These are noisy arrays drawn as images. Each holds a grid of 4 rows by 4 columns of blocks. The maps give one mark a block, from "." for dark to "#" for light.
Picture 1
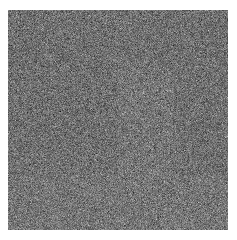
. . . .
. . # .
. . # .
# # # #
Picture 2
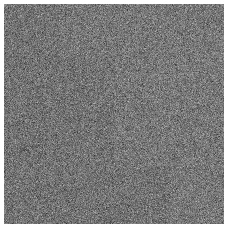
. # # #
. . # #
. . # #
. . . #
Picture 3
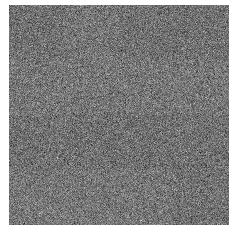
. # . .
# # # #
. . . .
# # # .
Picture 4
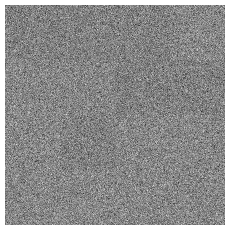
. . . #
# # . .
# . # #
# # # #
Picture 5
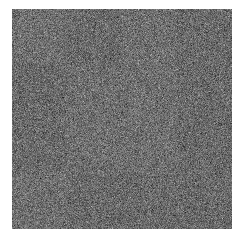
# . # .
. # # .
. # # .
# . . .
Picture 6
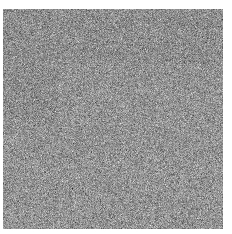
. . . .
. # # #
# # # #
# # # #
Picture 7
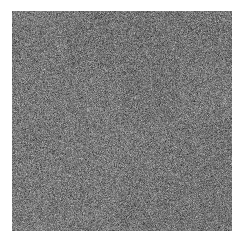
# . . .
# # . #
# # # .
# # . .
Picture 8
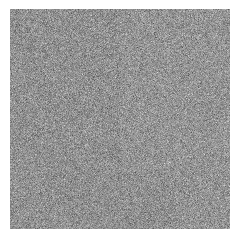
. . # #
. . # #
. . # #
. . . #
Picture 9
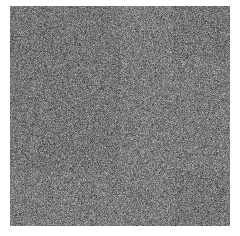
. . # .
. . # #
. . # #
# # # .
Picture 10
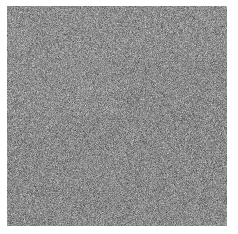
# # # #
# # . .
. . . .
. . . .
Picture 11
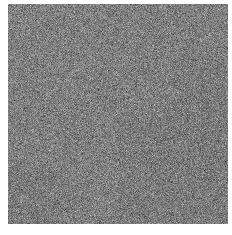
# # # #
# # # .
# # . .
. # . .
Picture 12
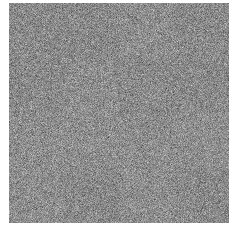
. . # .
. # . .
# # # #
# . # .
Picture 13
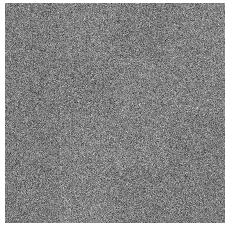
. # . #
. . # #
. # # .
. # . .
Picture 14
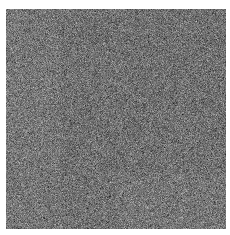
# . . .
# . . .
# . . .
# . # #
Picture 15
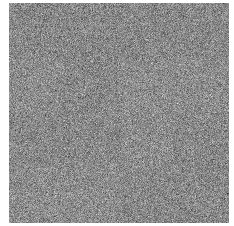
. . . .
# . # #
. . # .
# # . .
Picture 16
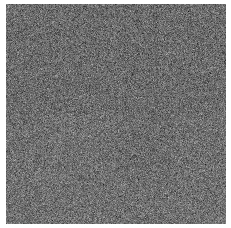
. . . .
. . . .
# # . #
# # # #
